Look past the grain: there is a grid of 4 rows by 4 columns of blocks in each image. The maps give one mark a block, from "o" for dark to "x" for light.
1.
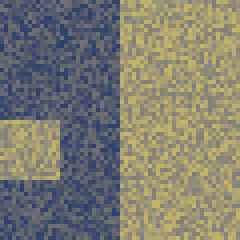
ooxx
ooxx
xoxx
ooxx
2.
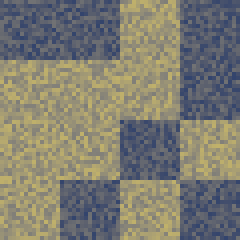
ooxo
xxxo
xxox
xoxo
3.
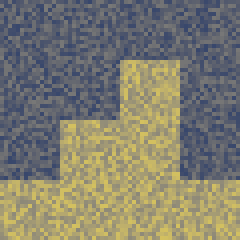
oooo
ooxo
oxxo
xxxx
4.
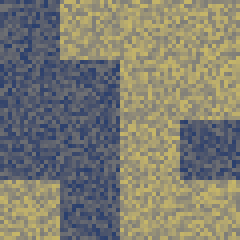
oxxx
ooxx
ooxo
xoxx
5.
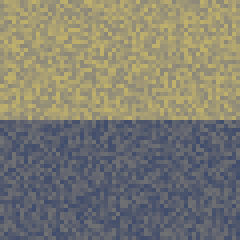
xxxx
xxxx
oooo
oooo
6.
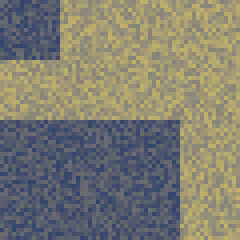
oxxx
xxxx
ooox
ooox
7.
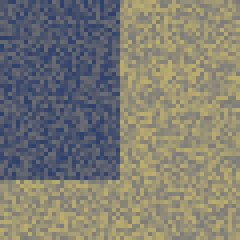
ooxx
ooxx
ooxx
xxxx
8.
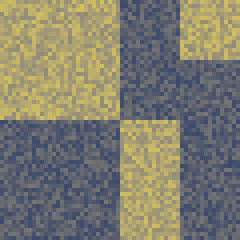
xxox
xxoo
ooxo
ooxo
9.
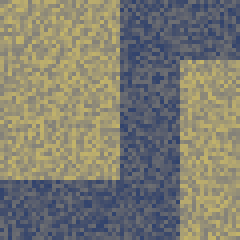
xxoo
xxox
xxox
ooox
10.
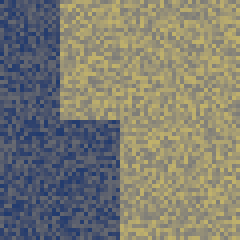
oxxx
oxxx
ooxx
ooxx
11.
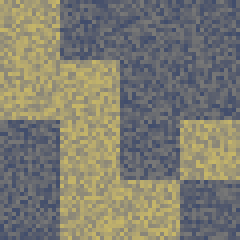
xooo
xxoo
oxox
oxxo
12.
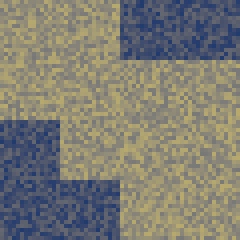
xxoo
xxxx
oxxx
ooxx
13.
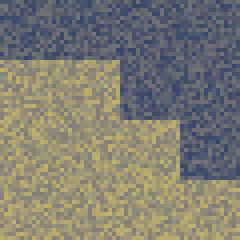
oooo
xxoo
xxxo
xxxx
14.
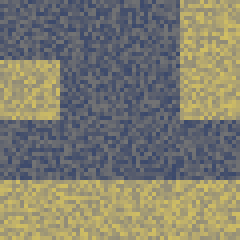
ooox
xoox
oooo
xxxx
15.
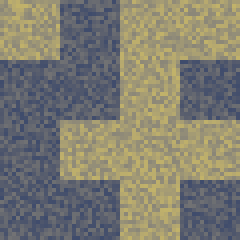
xoxx
ooxo
oxxx
ooxo
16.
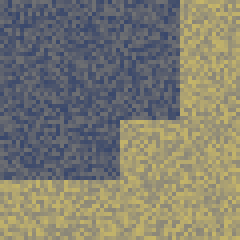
ooox
ooox
ooxx
xxxx
